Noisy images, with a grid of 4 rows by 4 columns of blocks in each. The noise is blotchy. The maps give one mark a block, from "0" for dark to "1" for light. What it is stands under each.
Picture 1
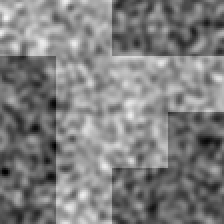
1 1 0 0
0 1 1 1
0 1 1 0
0 1 0 0
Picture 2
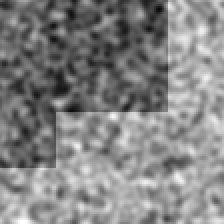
0 0 0 1
0 0 0 1
0 1 1 1
1 1 1 1
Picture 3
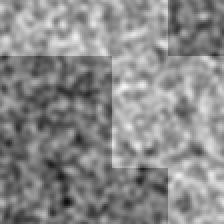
1 1 1 0
0 0 1 1
0 0 1 1
0 0 0 1
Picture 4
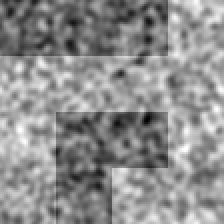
0 0 0 1
1 1 1 1
1 0 0 1
1 0 1 1
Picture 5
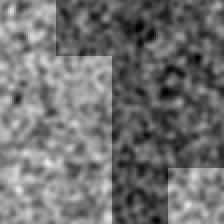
1 0 0 0
1 1 0 0
1 1 0 0
1 1 0 1
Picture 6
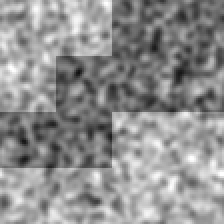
1 1 0 0
1 0 0 0
0 0 1 1
1 1 1 1
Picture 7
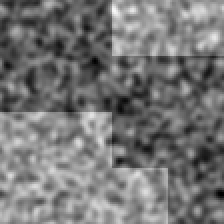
0 0 1 1
0 0 0 0
1 1 0 0
1 1 1 0
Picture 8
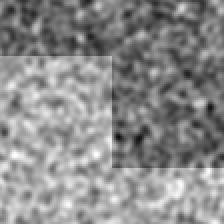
0 0 0 0
1 1 0 0
1 1 0 0
1 1 1 1
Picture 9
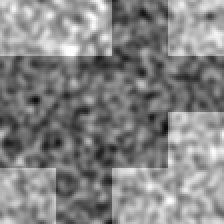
1 1 0 1
0 0 0 0
0 0 0 1
1 0 1 1
